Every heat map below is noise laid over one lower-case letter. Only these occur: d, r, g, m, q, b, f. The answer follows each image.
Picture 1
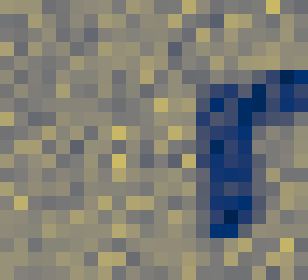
r
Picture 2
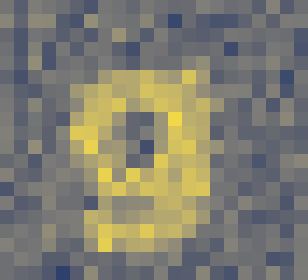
g
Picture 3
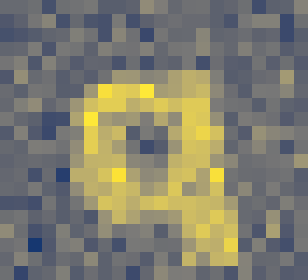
q
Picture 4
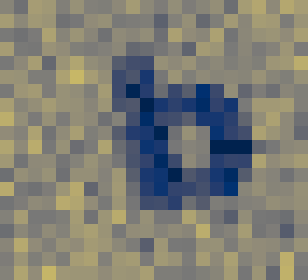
b
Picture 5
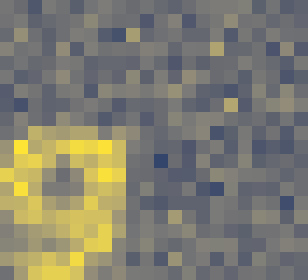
g
